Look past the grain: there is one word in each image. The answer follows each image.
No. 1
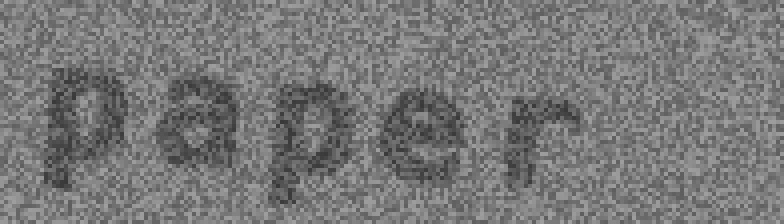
paper
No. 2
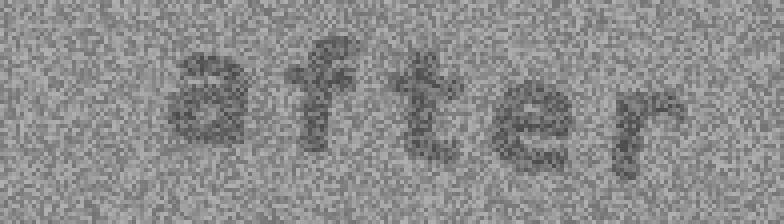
after
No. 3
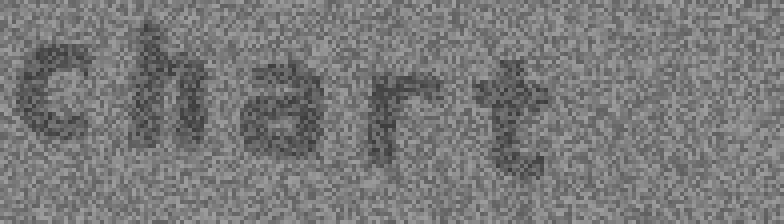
chart
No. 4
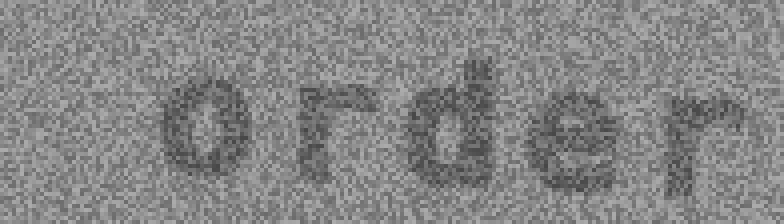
order
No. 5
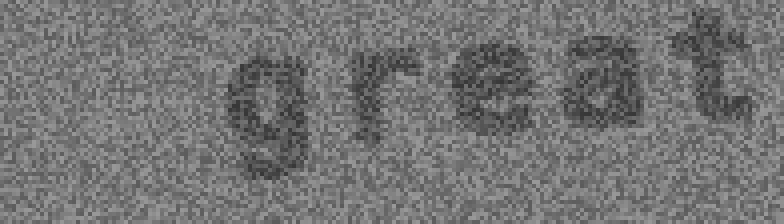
great
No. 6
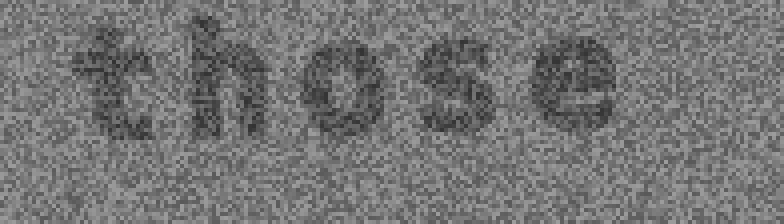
those
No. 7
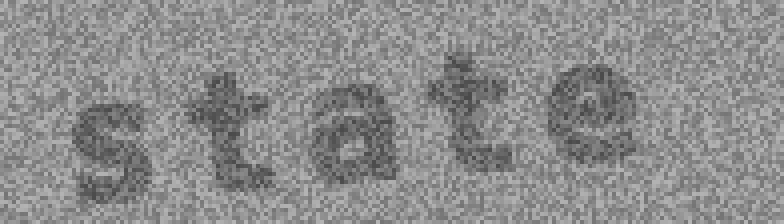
state
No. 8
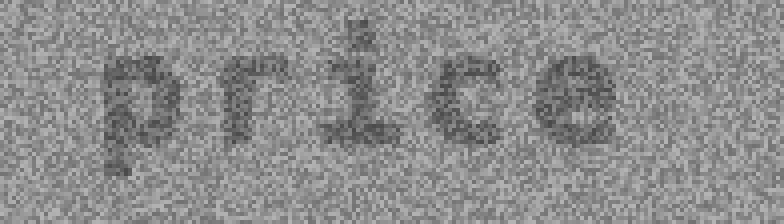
price
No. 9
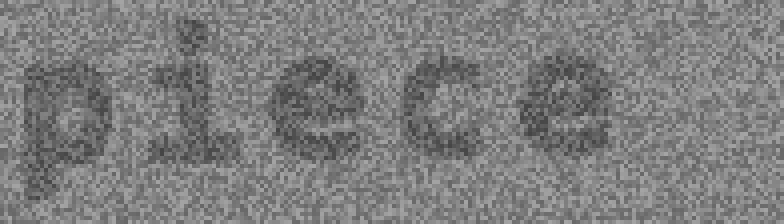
piece
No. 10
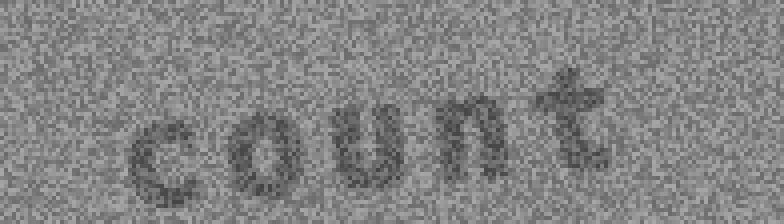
count
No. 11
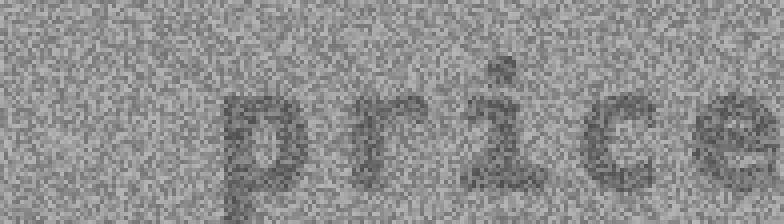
price
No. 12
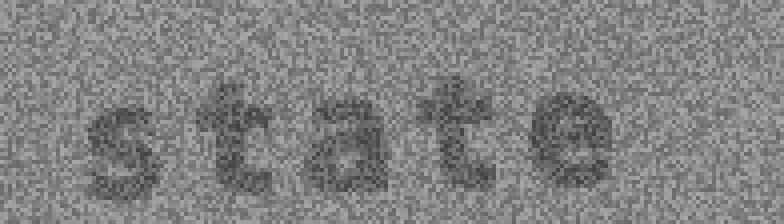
state
